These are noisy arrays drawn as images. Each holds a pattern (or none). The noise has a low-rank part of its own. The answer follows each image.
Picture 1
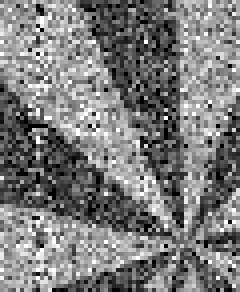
spokes from one point
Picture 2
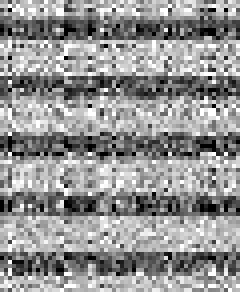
horizontal stripes
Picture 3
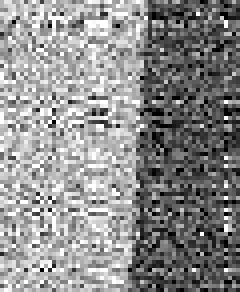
a sharp edge
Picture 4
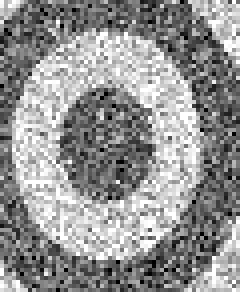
rings round one point
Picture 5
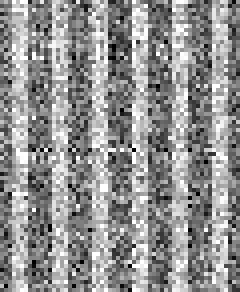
vertical stripes
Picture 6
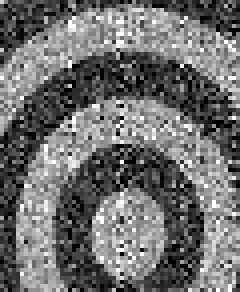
rings round one point
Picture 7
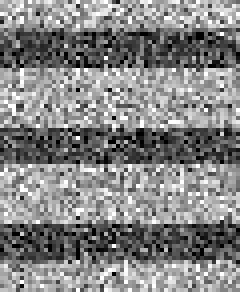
horizontal stripes
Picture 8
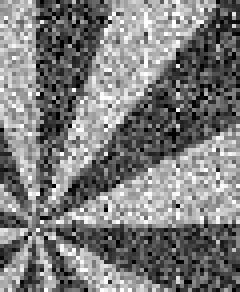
spokes from one point
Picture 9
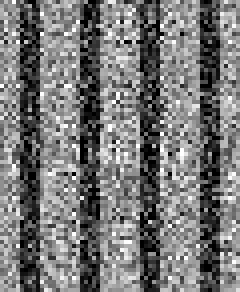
vertical stripes
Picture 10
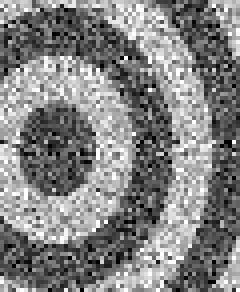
rings round one point
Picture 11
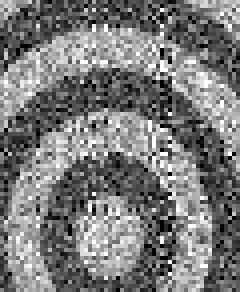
rings round one point
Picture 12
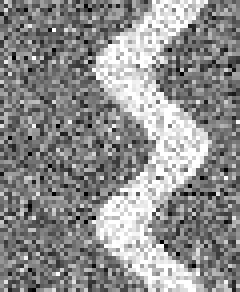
a wavy band
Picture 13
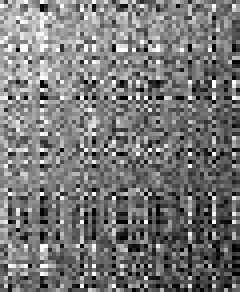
a smooth slope
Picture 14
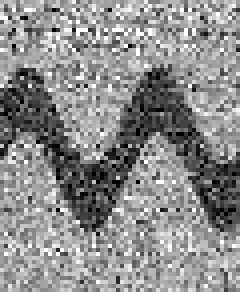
a wavy band
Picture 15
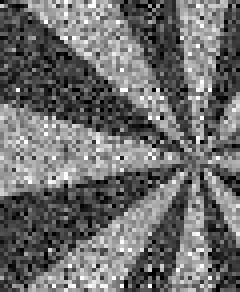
spokes from one point
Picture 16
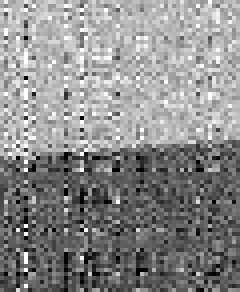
a sharp edge
